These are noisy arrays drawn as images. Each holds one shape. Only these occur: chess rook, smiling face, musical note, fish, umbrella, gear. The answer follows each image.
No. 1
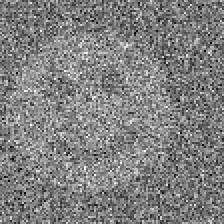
light smiling face
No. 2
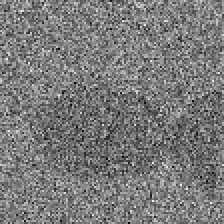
dark fish
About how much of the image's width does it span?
nearly all
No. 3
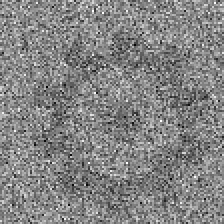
dark gear
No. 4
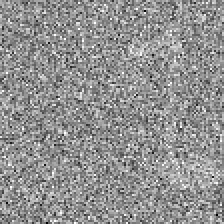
light musical note
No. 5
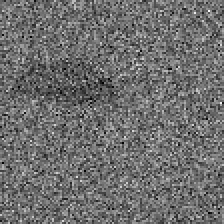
dark umbrella
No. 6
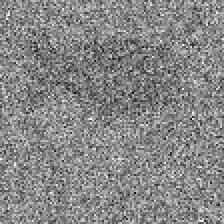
dark fish
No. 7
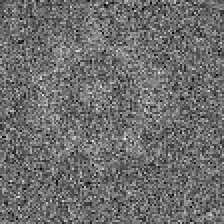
light gear
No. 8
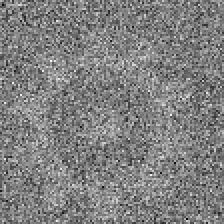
light gear
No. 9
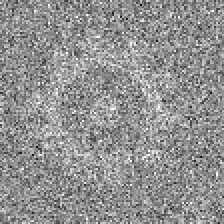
light gear
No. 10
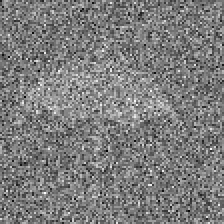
light umbrella
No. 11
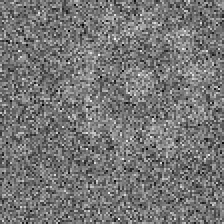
light gear
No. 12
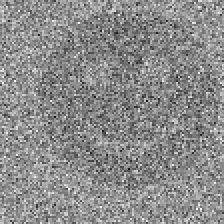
dark smiling face
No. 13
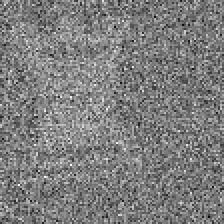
light chess rook
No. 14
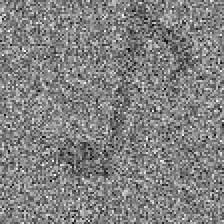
dark musical note
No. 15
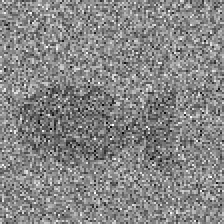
dark fish
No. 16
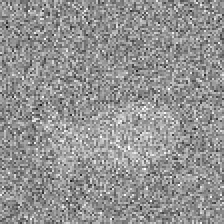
light fish
